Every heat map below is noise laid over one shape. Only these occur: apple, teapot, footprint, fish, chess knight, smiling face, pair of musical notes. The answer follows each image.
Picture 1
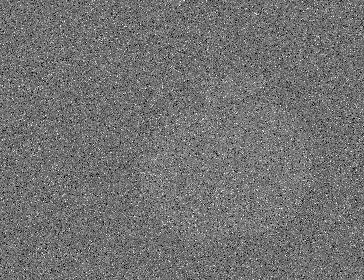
apple
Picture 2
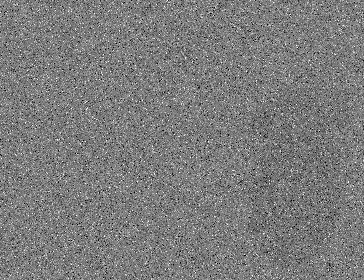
footprint
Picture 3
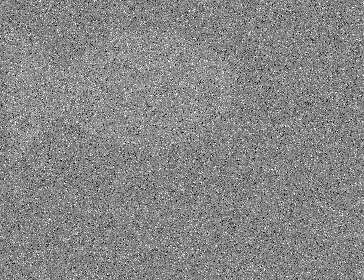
fish
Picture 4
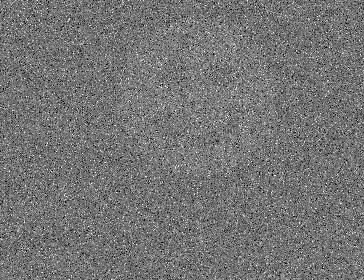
smiling face
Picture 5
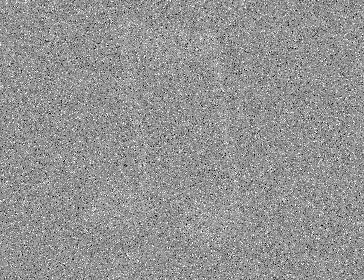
pair of musical notes
